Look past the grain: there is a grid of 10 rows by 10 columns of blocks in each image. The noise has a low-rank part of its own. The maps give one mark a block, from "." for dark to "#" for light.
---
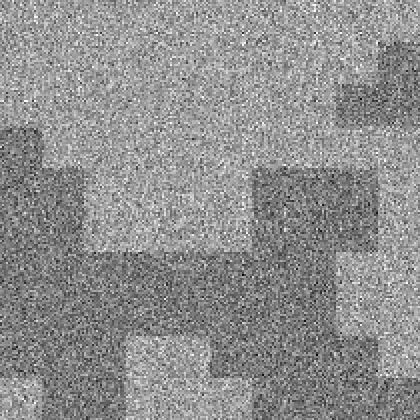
# # # # # # # # # #
# # # # # # # # # .
# # # # # # # # . .
. # # # # # # # # #
. . # # # # . . . #
. . # # # # . . . #
. . . . . . . . # #
. . . . . . . . # #
. . . # # . . . . #
# . . # # # . . . .
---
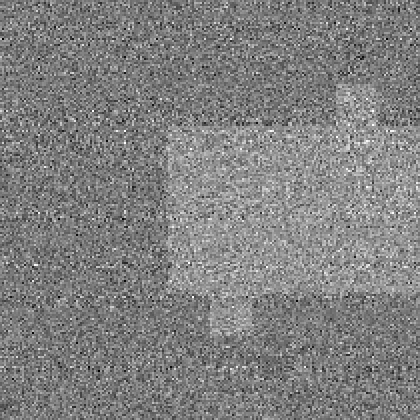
. . . . . . . . . .
. . . . . . . . . .
. . . . . . . . # .
. . . . # # # # # #
. . . . # # # # # #
. . . . # # # # # #
. . . . # # # # # #
. . . . . # . . . .
. . . . . . . . . .
. . . . . . . . . .
